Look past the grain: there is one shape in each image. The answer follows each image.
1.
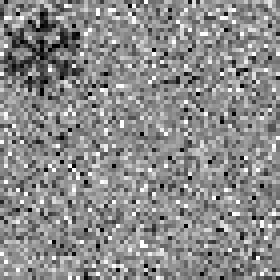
snowflake
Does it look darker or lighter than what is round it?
darker
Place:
top left
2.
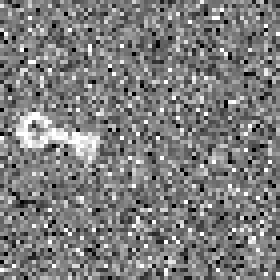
key
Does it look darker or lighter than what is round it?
lighter
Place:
middle left
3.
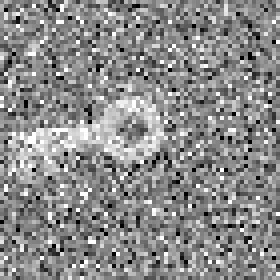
key
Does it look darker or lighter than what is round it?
lighter
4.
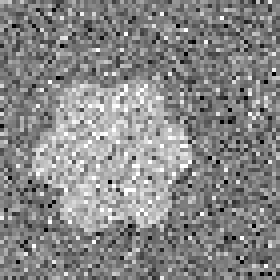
flower
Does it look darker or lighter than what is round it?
lighter
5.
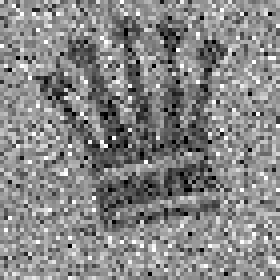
chess queen
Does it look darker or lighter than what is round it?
darker
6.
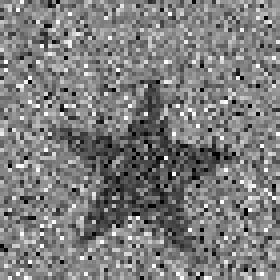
star
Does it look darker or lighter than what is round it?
darker
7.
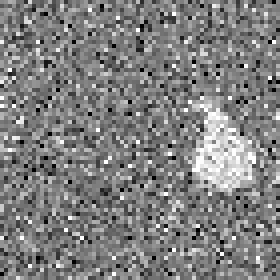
pear
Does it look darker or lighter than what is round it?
lighter
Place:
middle right
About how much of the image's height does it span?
a third
